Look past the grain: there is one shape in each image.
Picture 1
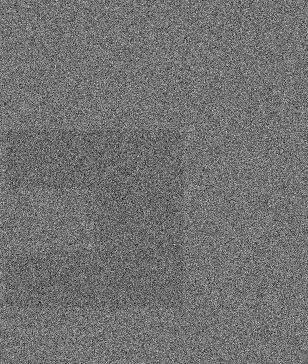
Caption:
dark square with a notch
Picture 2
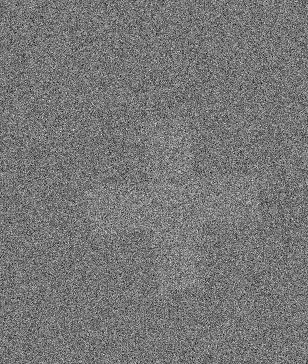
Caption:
light cross
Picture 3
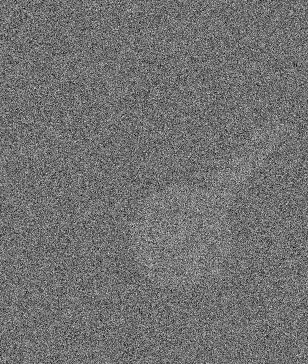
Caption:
light lollipop
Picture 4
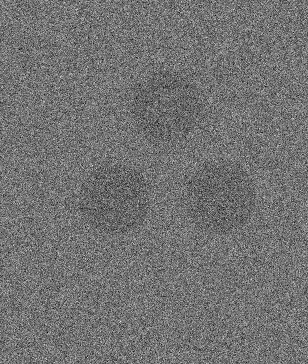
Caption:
dark three dots
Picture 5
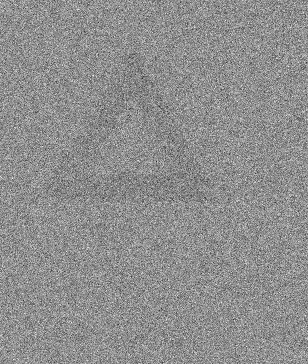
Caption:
dark triangle frame
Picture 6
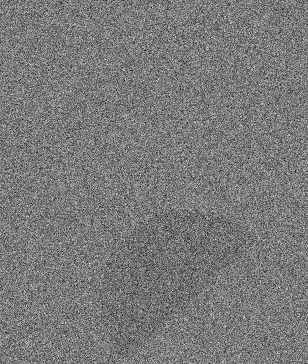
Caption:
dark half disc
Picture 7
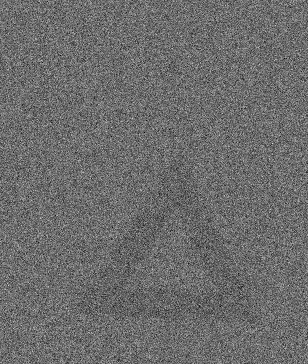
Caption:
dark triangle frame
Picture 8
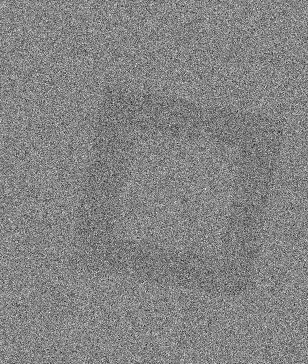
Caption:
dark square frame
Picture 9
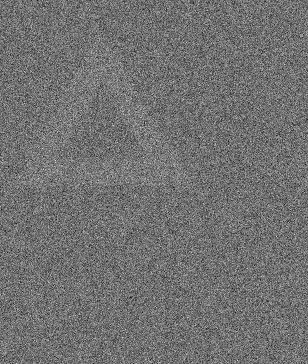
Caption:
light triangle frame
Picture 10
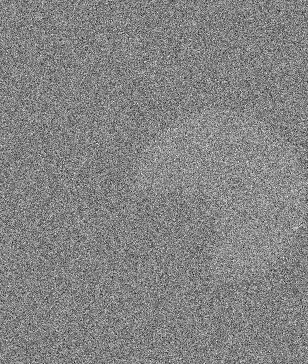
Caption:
light disc with a wedge cut out
